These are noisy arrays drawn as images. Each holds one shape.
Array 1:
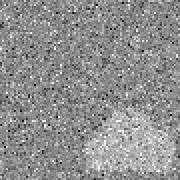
cloud
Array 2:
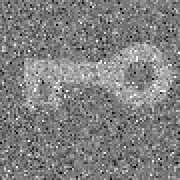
key
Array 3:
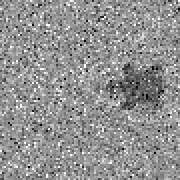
turtle
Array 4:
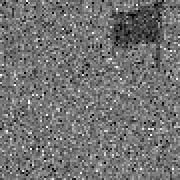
flag
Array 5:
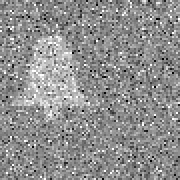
bell
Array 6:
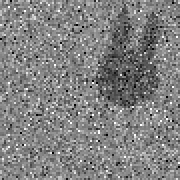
rabbit's head
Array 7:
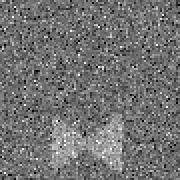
bow tie
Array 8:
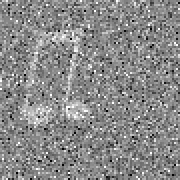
pair of musical notes
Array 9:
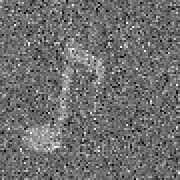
musical note
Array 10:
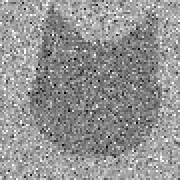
cat's head
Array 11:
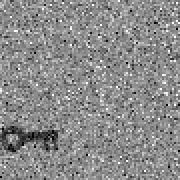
key
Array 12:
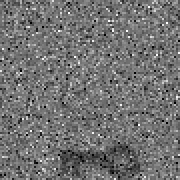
key
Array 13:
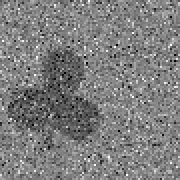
club
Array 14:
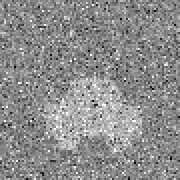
car
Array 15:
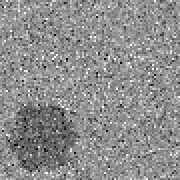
flower
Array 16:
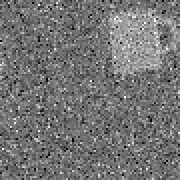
cup
